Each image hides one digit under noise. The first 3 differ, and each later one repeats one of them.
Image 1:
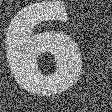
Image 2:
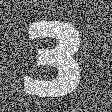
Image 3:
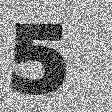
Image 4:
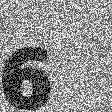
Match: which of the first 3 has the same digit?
1
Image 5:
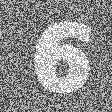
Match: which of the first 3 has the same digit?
1
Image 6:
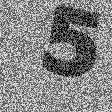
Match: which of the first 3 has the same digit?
3
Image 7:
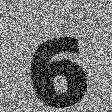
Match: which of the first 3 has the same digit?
1
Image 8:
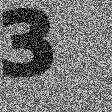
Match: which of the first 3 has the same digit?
2
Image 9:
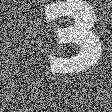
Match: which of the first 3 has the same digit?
2
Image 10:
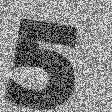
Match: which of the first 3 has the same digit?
3
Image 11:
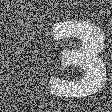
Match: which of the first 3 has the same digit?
2
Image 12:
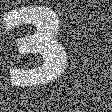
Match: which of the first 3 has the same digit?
2
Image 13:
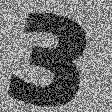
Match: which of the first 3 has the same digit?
2
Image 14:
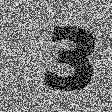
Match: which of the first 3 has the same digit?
2
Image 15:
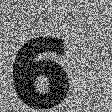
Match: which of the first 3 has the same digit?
1
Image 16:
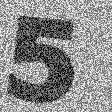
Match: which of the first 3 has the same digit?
3
